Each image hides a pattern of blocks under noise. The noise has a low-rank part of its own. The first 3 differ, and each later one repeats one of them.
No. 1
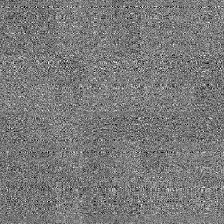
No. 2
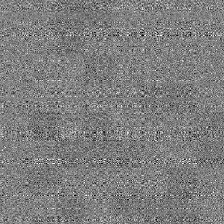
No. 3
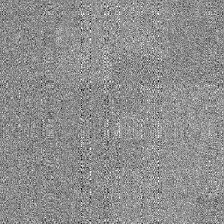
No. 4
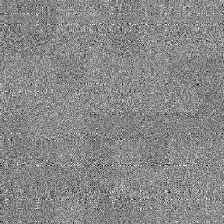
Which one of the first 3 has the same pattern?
1
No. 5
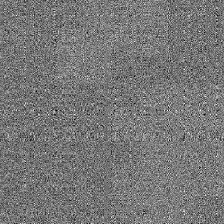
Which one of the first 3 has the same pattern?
3
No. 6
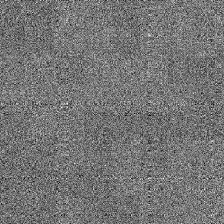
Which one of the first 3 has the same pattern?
1
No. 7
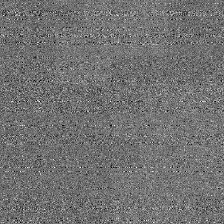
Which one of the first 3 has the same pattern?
3
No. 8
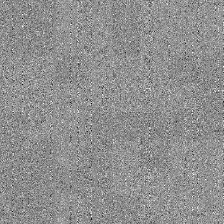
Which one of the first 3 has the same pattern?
1
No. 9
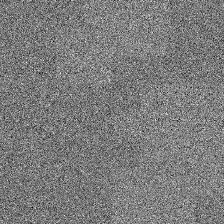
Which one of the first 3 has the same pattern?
3
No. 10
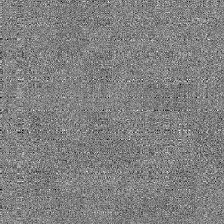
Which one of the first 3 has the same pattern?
2
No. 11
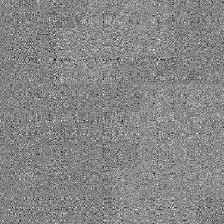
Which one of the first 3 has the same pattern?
3
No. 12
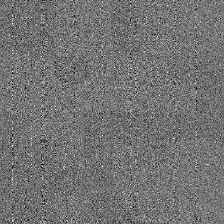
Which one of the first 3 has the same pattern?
1
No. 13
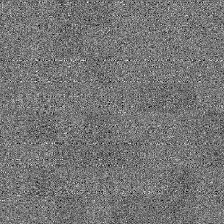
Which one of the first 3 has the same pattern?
2
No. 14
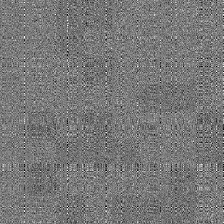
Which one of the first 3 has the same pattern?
2
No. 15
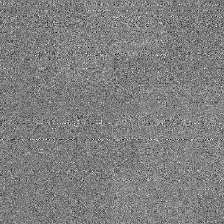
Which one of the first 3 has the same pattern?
3
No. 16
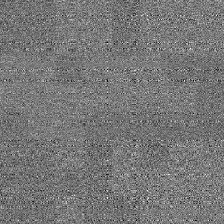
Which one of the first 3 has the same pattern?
1
